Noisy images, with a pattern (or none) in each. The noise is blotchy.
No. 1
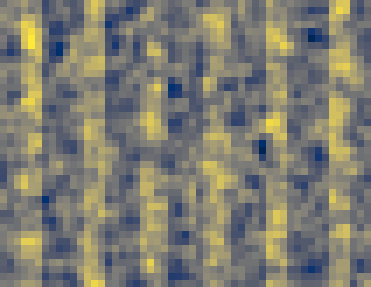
vertical stripes
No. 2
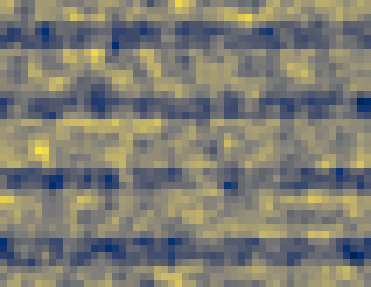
horizontal stripes
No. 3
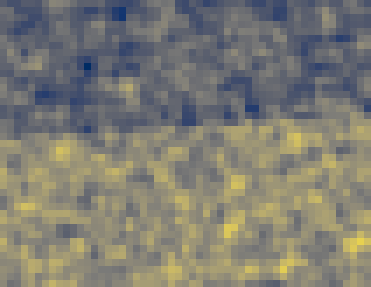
a sharp edge
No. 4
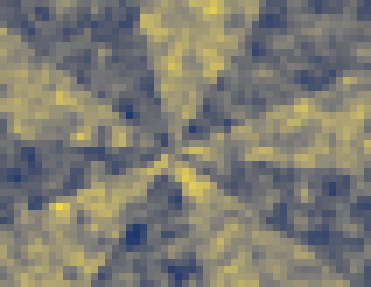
spokes from one point
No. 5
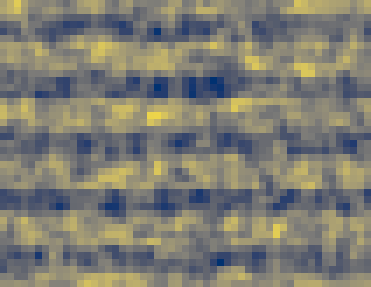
horizontal stripes
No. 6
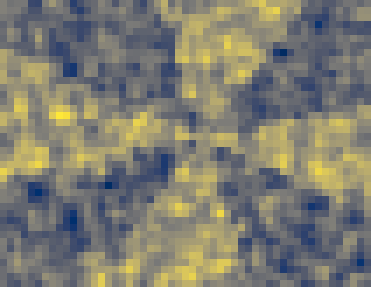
spokes from one point
